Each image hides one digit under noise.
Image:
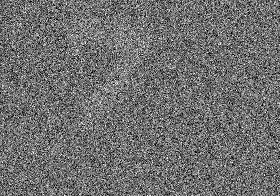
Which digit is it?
7
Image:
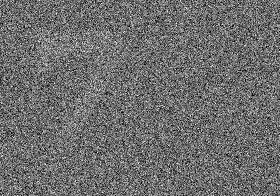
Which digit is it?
7
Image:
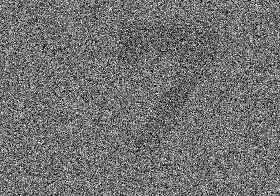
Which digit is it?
7
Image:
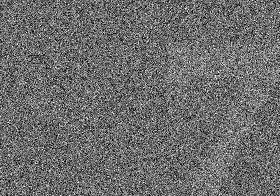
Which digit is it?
7
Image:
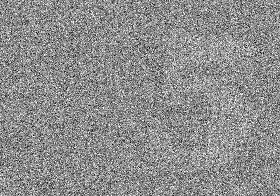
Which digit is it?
5
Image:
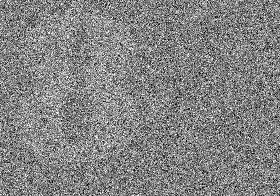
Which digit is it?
8
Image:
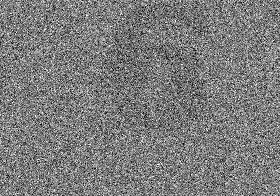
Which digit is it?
6
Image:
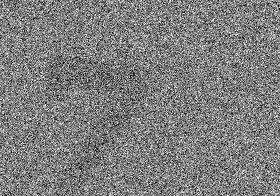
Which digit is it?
7
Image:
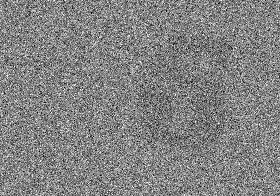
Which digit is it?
6
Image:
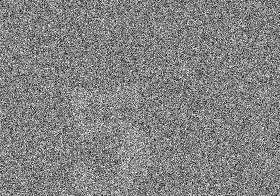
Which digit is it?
5
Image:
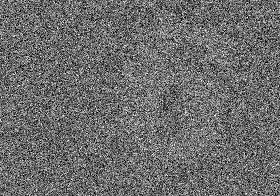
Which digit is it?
6
